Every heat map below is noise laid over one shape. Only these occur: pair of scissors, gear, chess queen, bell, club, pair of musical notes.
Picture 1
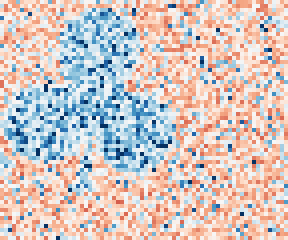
club
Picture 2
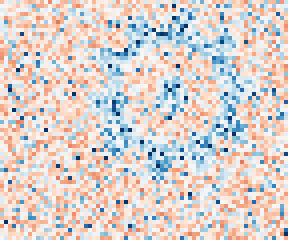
gear
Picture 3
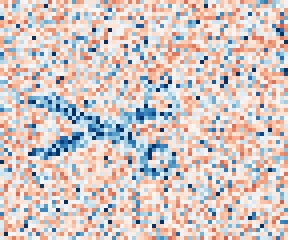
pair of scissors
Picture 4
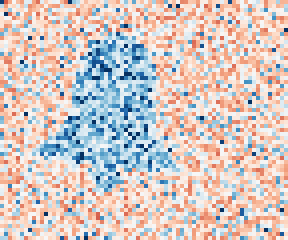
bell
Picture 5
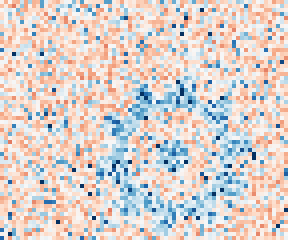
gear
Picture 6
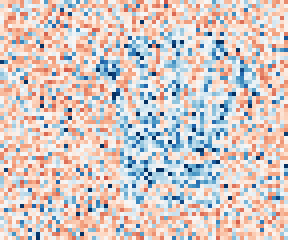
chess queen
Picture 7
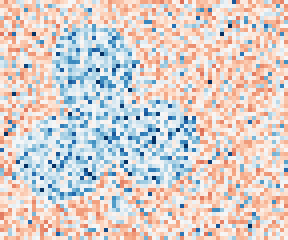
club
